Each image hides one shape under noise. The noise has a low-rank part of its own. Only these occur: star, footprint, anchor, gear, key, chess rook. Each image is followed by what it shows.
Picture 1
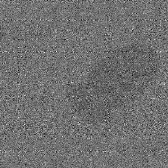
footprint
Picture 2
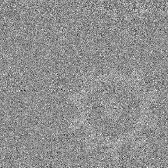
gear
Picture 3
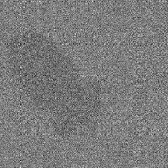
footprint
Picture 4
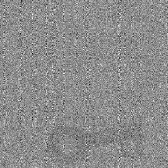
key
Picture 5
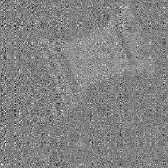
chess rook
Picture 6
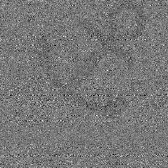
anchor
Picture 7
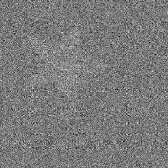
star
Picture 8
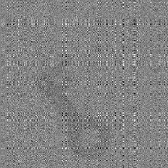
key
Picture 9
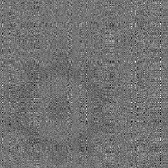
gear
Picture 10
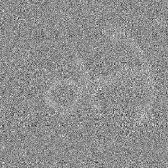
anchor
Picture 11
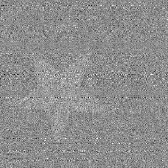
star
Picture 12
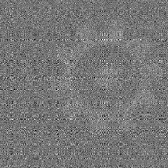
gear
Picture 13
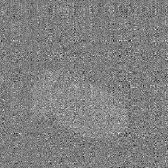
footprint
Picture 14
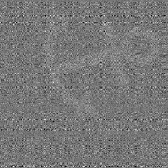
anchor
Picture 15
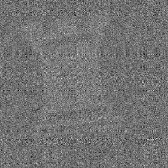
chess rook
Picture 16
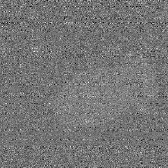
footprint
